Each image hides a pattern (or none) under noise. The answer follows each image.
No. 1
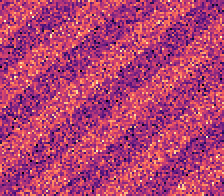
diagonal stripes
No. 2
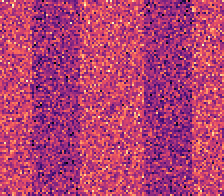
vertical stripes
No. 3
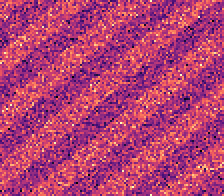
diagonal stripes
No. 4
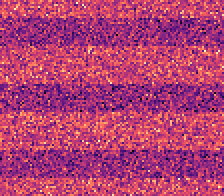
horizontal stripes
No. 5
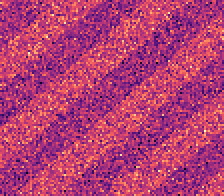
diagonal stripes
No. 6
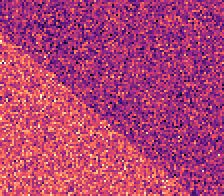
a sharp edge
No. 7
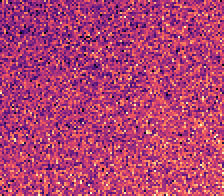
a smooth slope
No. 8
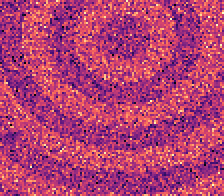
rings round one point
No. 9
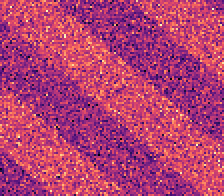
diagonal stripes
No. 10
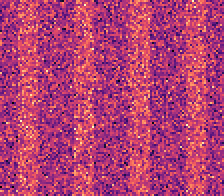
vertical stripes
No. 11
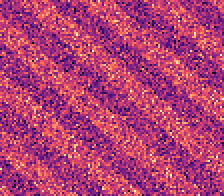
diagonal stripes
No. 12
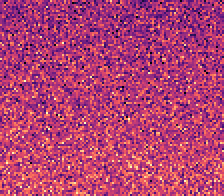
a smooth slope
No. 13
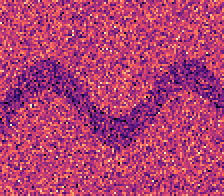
a wavy band
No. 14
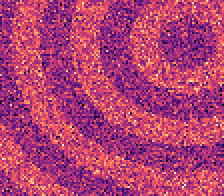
rings round one point
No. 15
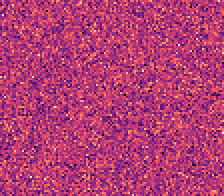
only noise
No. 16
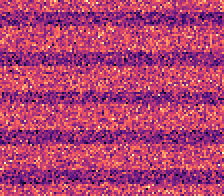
horizontal stripes
